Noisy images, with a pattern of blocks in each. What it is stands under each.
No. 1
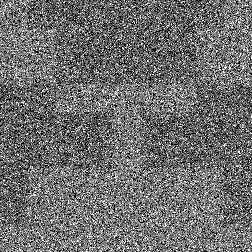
left and right mirror each other
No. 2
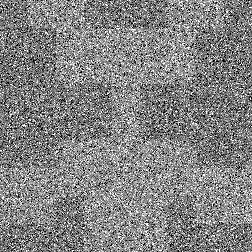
left and right mirror each other
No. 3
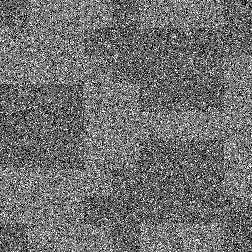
top and bottom mirror each other
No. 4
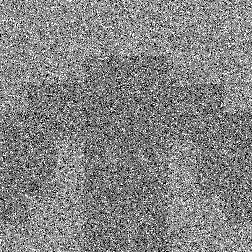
left and right mirror each other
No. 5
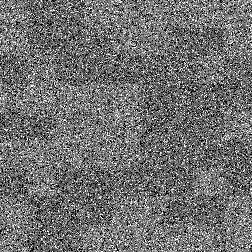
top and bottom mirror each other
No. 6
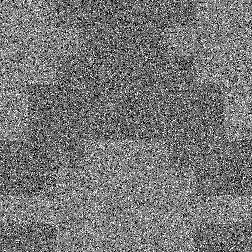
left and right mirror each other
